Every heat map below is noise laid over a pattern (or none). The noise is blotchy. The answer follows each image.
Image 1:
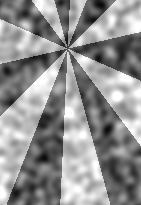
spokes from one point
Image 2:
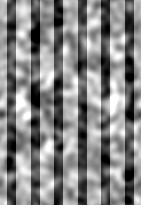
vertical stripes
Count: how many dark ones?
6
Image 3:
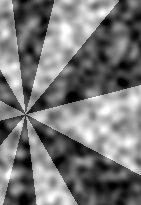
spokes from one point
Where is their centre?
middle left
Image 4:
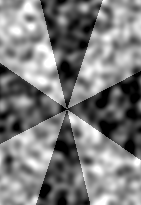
spokes from one point
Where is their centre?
centre
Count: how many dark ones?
4
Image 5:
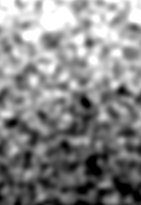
a smooth slope
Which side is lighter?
top
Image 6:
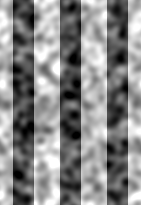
vertical stripes
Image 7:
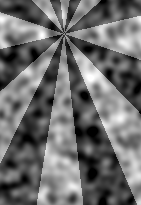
spokes from one point
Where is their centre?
top middle
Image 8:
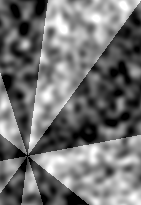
spokes from one point
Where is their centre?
bottom left
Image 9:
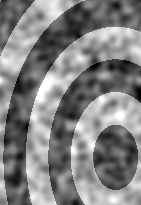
rings round one point
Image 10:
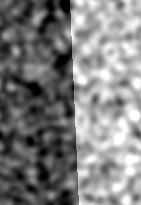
a sharp edge
